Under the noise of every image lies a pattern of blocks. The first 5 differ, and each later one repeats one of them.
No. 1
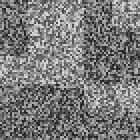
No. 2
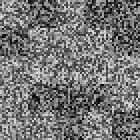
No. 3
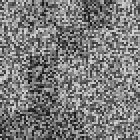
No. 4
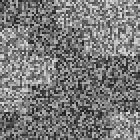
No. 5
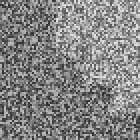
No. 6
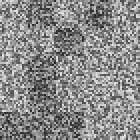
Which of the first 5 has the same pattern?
3
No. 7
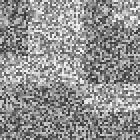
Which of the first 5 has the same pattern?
1
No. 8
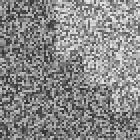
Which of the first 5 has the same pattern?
5
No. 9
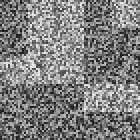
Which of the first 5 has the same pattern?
1
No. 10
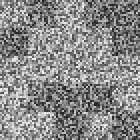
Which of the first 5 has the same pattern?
2
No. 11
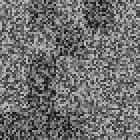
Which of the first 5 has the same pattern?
3
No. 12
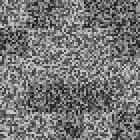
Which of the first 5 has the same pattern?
2
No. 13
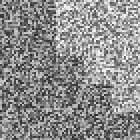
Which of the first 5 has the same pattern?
5
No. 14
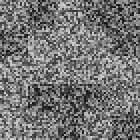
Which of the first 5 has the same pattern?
2
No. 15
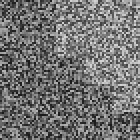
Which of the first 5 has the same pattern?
5
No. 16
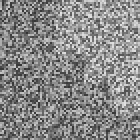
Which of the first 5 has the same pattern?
5
